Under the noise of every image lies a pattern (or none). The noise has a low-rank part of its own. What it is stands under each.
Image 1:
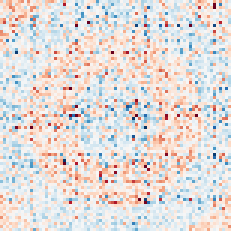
rings round one point
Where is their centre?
centre
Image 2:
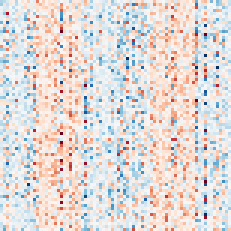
vertical stripes
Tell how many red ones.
2
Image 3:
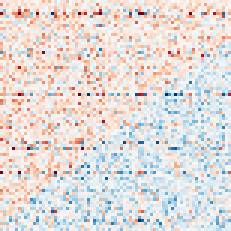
a sharp edge
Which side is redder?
top left
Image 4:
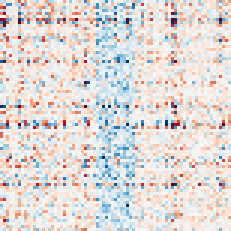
one vertical stripe
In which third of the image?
middle
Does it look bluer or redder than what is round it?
bluer
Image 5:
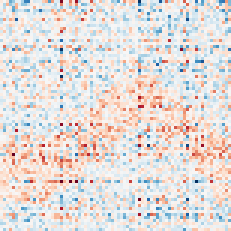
a wavy band
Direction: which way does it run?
left to right
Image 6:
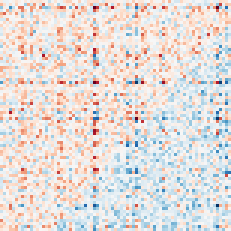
a sharp edge
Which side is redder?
top left
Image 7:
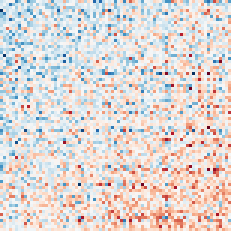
a smooth slope
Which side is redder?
bottom right
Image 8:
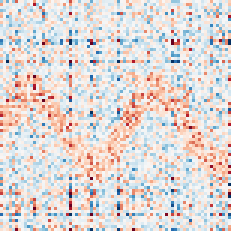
a wavy band
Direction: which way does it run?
left to right
